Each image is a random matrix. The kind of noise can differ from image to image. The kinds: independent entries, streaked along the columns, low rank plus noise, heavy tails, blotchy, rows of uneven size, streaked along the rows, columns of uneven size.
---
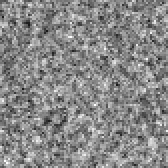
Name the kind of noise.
blotchy
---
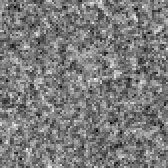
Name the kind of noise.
blotchy
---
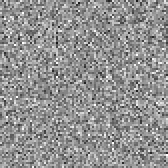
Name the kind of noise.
low rank plus noise
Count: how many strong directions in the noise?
two
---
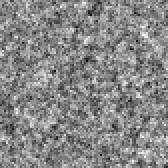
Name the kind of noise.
blotchy
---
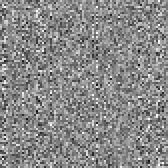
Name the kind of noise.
columns of uneven size
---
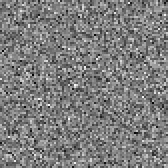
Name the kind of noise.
independent entries
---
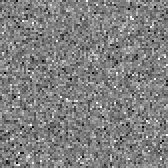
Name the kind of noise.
heavy tails
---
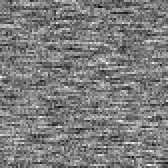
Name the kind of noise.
streaked along the rows
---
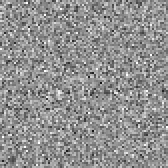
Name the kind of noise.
low rank plus noise
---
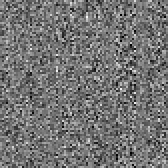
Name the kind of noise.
columns of uneven size
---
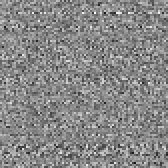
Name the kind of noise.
rows of uneven size
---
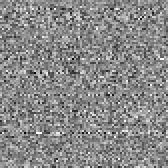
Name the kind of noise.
rows of uneven size
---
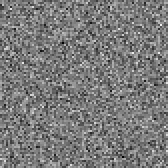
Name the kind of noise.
independent entries
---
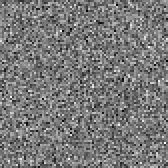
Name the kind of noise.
independent entries
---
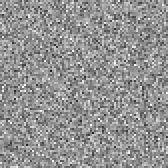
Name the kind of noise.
independent entries
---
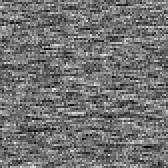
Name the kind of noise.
streaked along the rows
